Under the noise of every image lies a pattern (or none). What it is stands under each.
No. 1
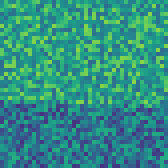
a sharp edge
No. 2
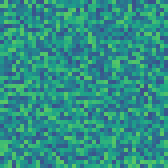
only noise
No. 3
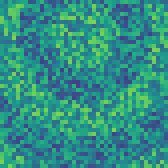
rings round one point
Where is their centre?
top middle
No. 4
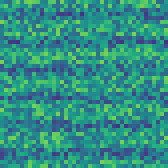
horizontal stripes
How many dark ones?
6
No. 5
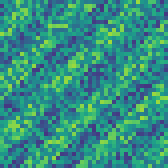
diagonal stripes
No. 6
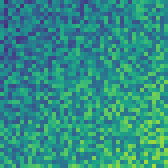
a smooth slope
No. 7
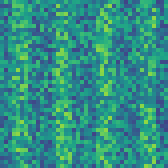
vertical stripes
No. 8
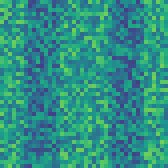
vertical stripes
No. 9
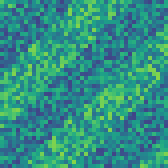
diagonal stripes
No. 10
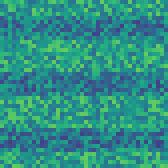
horizontal stripes
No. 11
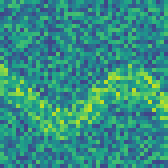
a wavy band
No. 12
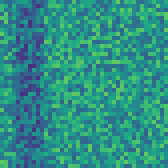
one vertical stripe
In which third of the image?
left
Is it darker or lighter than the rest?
darker
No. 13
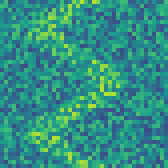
a wavy band
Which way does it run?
top to bottom
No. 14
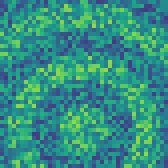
rings round one point
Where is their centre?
bottom middle
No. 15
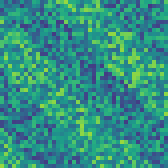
diagonal stripes
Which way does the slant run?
top left to bottom right
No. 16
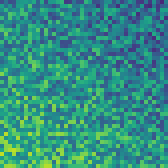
a smooth slope
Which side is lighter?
bottom left
